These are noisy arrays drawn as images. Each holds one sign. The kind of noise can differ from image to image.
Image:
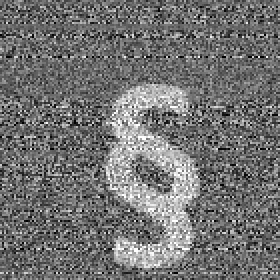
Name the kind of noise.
rows of uneven size
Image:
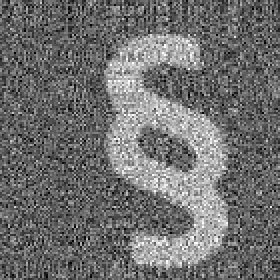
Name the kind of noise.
low rank plus noise
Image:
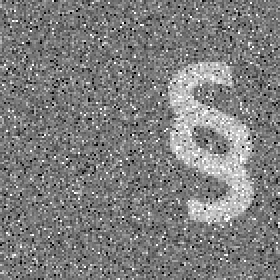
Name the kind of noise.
heavy tails
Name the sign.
section sign
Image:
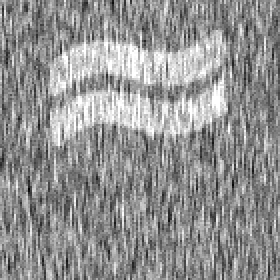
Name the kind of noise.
streaked along the columns
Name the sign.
approximately sign
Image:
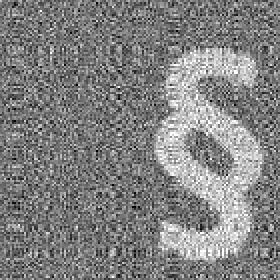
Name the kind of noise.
low rank plus noise
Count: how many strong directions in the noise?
one
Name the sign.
section sign
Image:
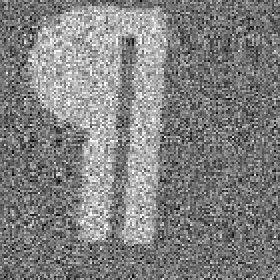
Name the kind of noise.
low rank plus noise
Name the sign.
pilcrow
